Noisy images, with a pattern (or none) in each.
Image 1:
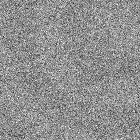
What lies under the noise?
rings round one point
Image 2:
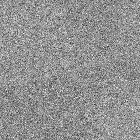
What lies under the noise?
spokes from one point
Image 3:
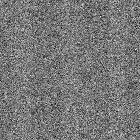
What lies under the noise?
vertical stripes
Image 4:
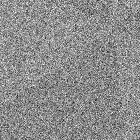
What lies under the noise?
spokes from one point
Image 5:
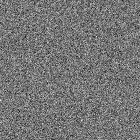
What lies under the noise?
only noise
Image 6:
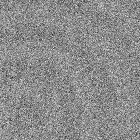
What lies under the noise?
rings round one point
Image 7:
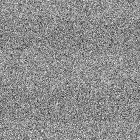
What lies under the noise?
horizontal stripes
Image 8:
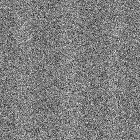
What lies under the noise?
vertical stripes
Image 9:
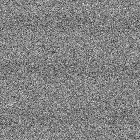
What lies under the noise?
horizontal stripes
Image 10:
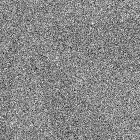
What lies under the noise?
spokes from one point
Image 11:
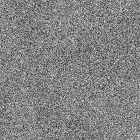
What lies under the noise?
spokes from one point
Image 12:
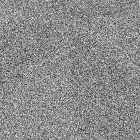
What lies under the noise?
spokes from one point
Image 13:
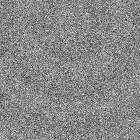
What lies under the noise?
rings round one point
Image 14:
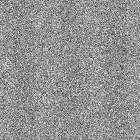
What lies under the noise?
vertical stripes
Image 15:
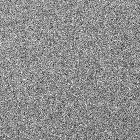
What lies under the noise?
a smooth slope
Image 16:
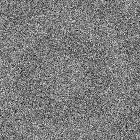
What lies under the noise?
rings round one point
